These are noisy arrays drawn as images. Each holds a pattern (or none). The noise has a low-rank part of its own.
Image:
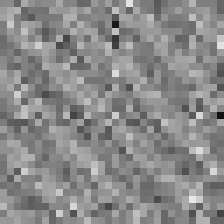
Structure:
diagonal stripes
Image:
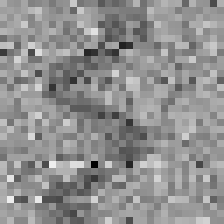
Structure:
a wavy band
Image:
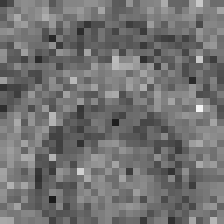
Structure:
rings round one point
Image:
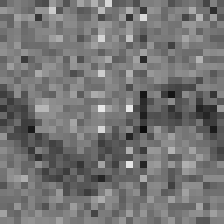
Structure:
a wavy band
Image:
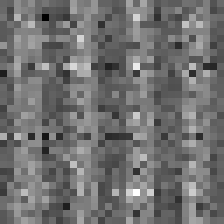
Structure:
vertical stripes
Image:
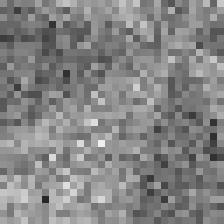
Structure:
spokes from one point
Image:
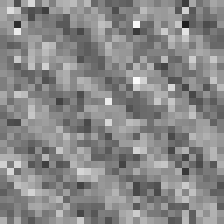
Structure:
diagonal stripes
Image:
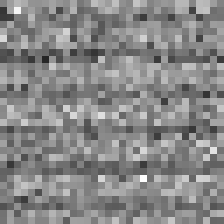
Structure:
horizontal stripes
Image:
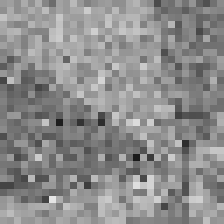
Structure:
spokes from one point
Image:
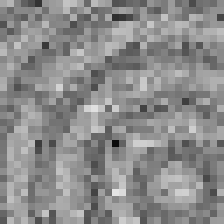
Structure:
rings round one point
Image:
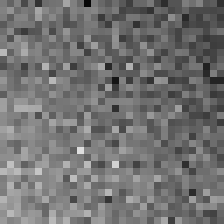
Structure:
a smooth slope
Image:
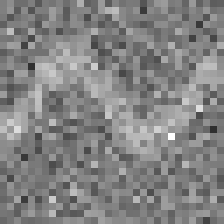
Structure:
a wavy band
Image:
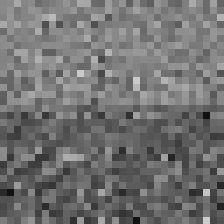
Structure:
a sharp edge
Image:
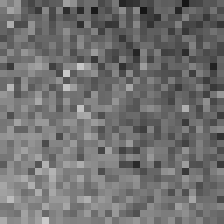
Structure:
a smooth slope
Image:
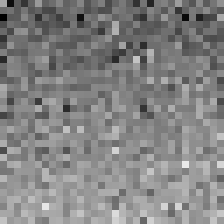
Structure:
a smooth slope
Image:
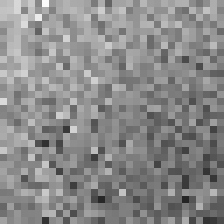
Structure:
a smooth slope
